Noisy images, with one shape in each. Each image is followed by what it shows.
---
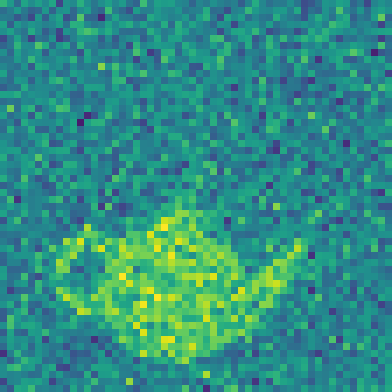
teapot
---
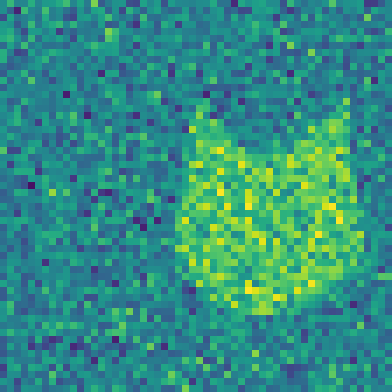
cat's head
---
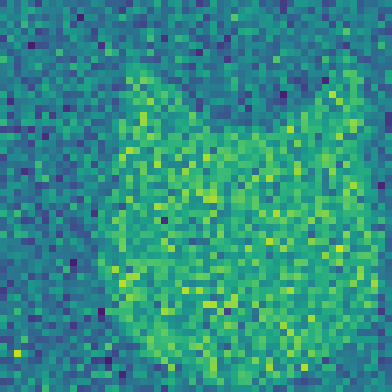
cat's head
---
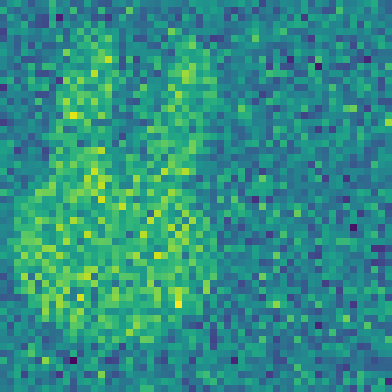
rabbit's head
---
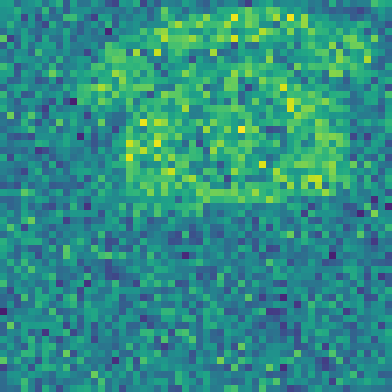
telephone
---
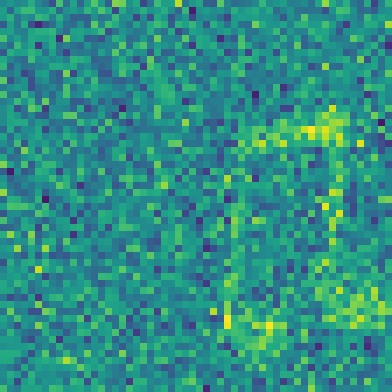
pair of musical notes
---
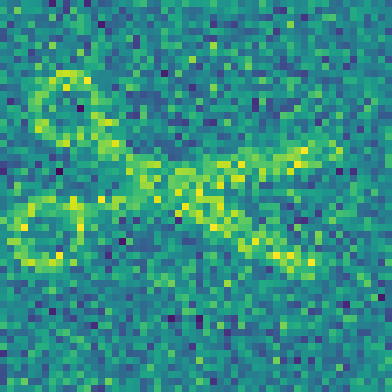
pair of scissors
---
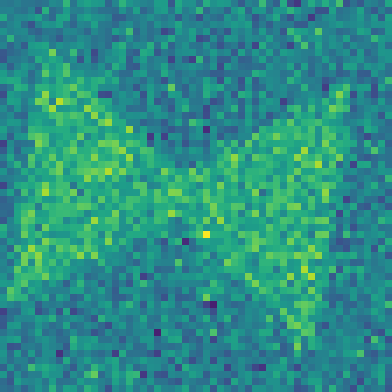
bow tie
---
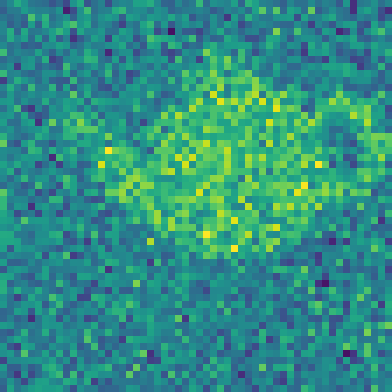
teapot
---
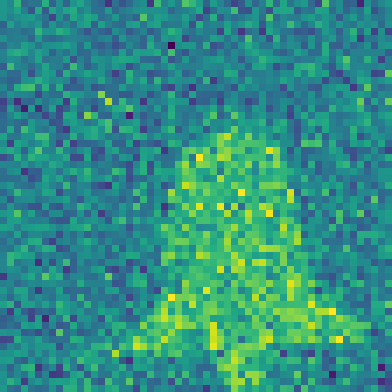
bell
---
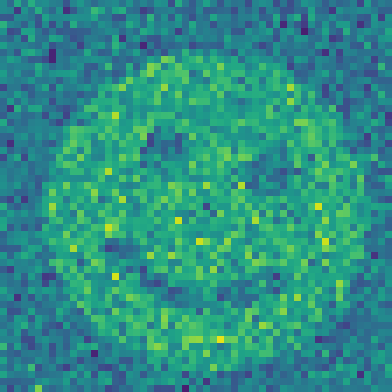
smiling face
